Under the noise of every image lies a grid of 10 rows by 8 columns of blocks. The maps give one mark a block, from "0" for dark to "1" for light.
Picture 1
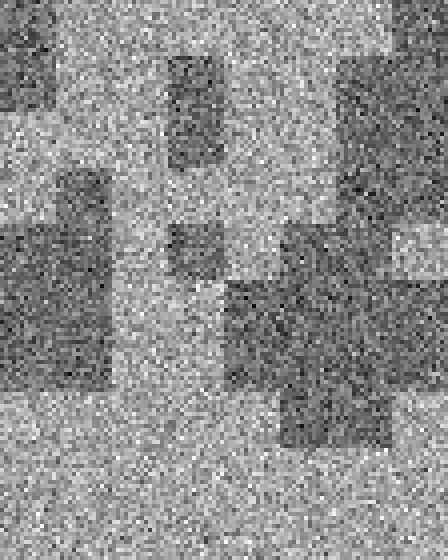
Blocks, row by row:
0 1 1 1 1 1 1 0
0 1 1 0 1 1 0 0
1 1 1 0 1 1 0 0
1 0 1 1 1 1 0 0
0 0 1 0 1 0 0 1
0 0 1 1 0 0 0 0
0 0 1 1 0 0 0 0
1 1 1 1 1 0 0 1
1 1 1 1 1 1 1 1
1 1 1 1 1 1 1 1
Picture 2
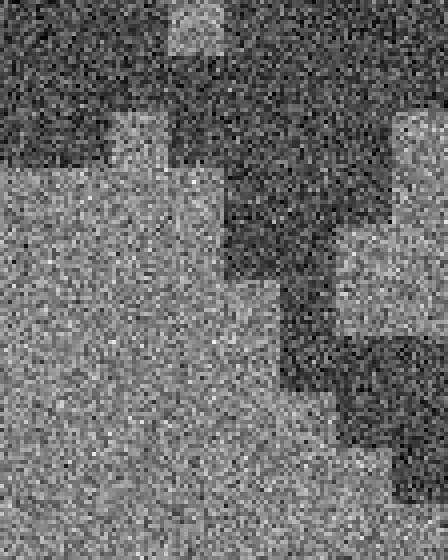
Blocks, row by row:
0 0 0 1 0 0 0 0
0 0 0 0 0 0 0 0
0 0 1 0 0 0 0 1
1 1 1 1 0 0 0 1
1 1 1 1 0 0 1 1
1 1 1 1 1 0 1 1
1 1 1 1 1 0 0 0
1 1 1 1 1 1 0 0
1 1 1 1 1 1 1 0
1 1 1 1 1 1 1 1
